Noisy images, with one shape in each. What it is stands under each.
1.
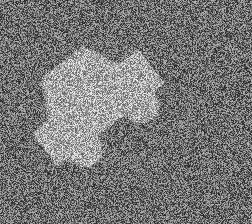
car
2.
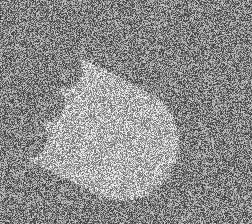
ghost
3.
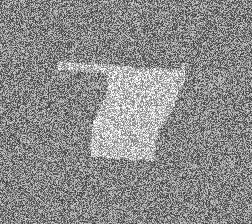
flag
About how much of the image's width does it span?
half
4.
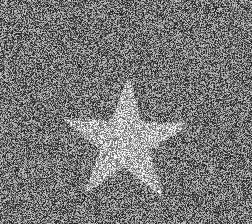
star
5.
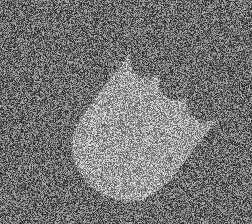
ghost
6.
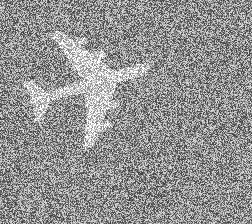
airplane
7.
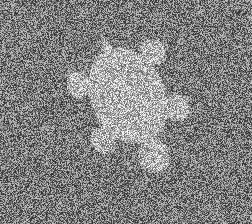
turtle
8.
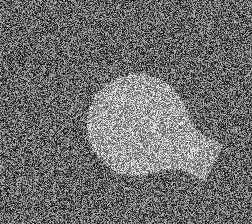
light bulb
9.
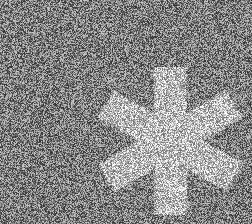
asterisk
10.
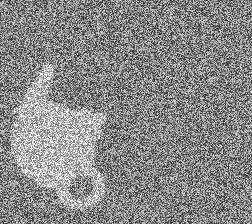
teapot
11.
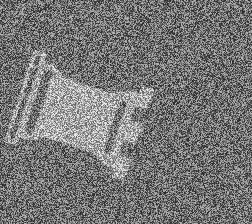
chess rook
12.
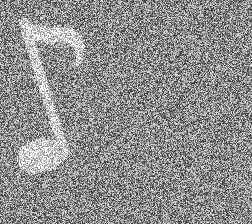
musical note
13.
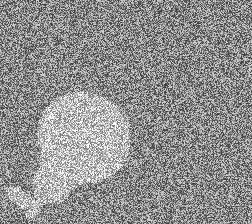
pear
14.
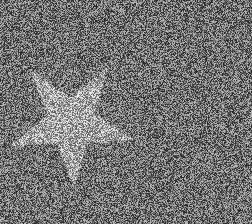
star
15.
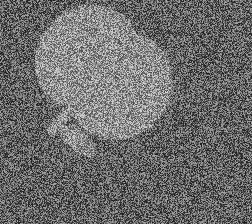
apple
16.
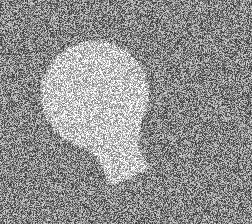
light bulb
